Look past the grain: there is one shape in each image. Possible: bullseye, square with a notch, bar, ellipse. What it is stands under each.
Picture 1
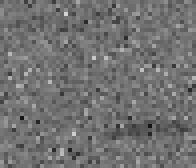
bar
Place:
bottom right
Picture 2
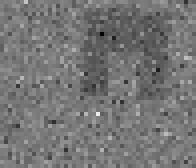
square with a notch
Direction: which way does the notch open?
down
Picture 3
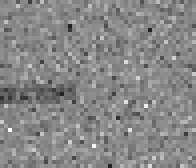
bar
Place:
middle left
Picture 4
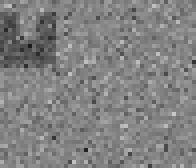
square with a notch
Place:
top left
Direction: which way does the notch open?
up
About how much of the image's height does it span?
a third
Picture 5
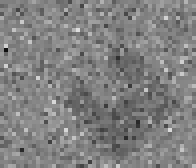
square with a notch
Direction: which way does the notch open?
up and left
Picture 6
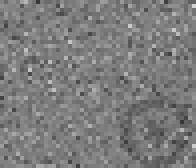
bullseye
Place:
bottom right
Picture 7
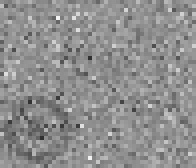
bullseye
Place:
bottom left
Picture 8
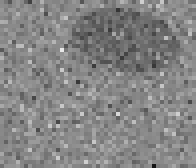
ellipse
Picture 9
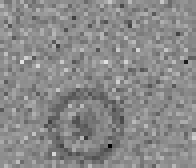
bullseye
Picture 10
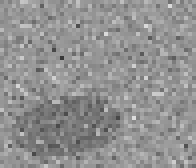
ellipse
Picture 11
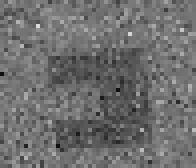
square with a notch
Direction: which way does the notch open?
left
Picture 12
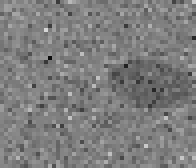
ellipse
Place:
middle right
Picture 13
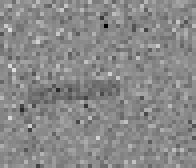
bar
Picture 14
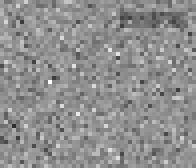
bar
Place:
top right
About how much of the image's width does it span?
a third
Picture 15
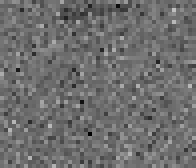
bar
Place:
top middle
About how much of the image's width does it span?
a third
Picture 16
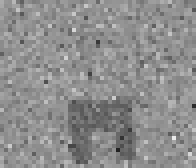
square with a notch
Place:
bottom middle
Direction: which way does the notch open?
down
